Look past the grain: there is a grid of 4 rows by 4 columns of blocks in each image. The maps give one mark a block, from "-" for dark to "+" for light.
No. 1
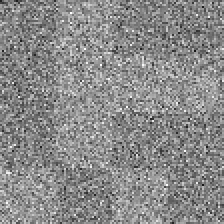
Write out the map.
- + - -
- + + +
- + - -
+ - + -
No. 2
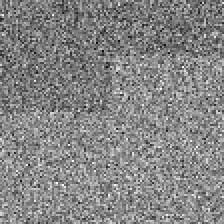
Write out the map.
- - - -
- - + +
+ + + +
+ + + +
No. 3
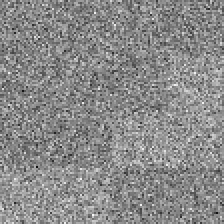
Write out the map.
- - - -
- - - +
- - + +
+ + - -
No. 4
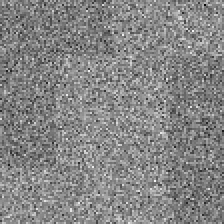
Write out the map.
- - + +
- + + -
- + + -
+ + + -
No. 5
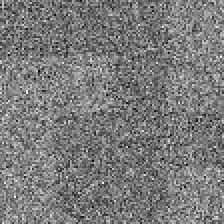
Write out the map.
- - - +
+ + - +
+ - - -
+ - - +
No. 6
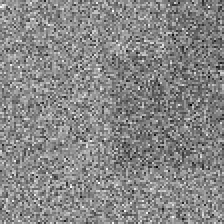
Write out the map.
+ + + -
+ + - -
+ + - -
+ + + +
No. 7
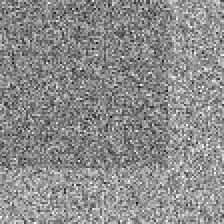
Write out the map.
- - - +
- - - +
- - - +
+ + + +
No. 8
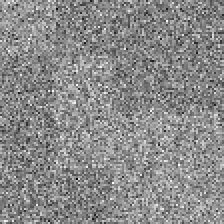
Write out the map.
+ - - -
- + - -
- + + +
- - + +
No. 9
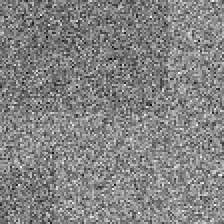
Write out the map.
- - - +
- - - +
+ + + +
- + + +
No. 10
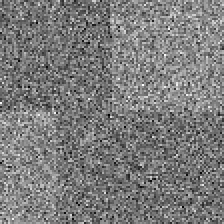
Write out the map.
- - + +
- - + +
+ - - -
+ - - -
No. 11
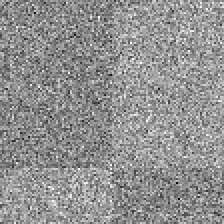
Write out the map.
- - + +
- - + +
- - + +
+ + - -
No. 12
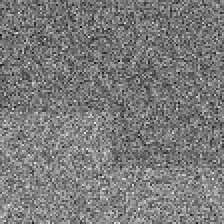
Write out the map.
- - - -
- - - -
+ + - -
+ + + +
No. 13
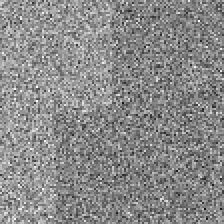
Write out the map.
+ + - -
+ + - -
+ - - -
+ - - -
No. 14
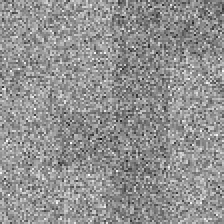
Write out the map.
+ + - -
+ + - +
+ - - +
+ + - +
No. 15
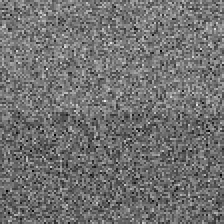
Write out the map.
+ + + +
+ + + +
- - - -
- - - -
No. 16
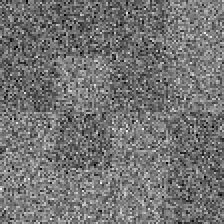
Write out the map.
- - - +
- + - +
+ - + -
+ + + -
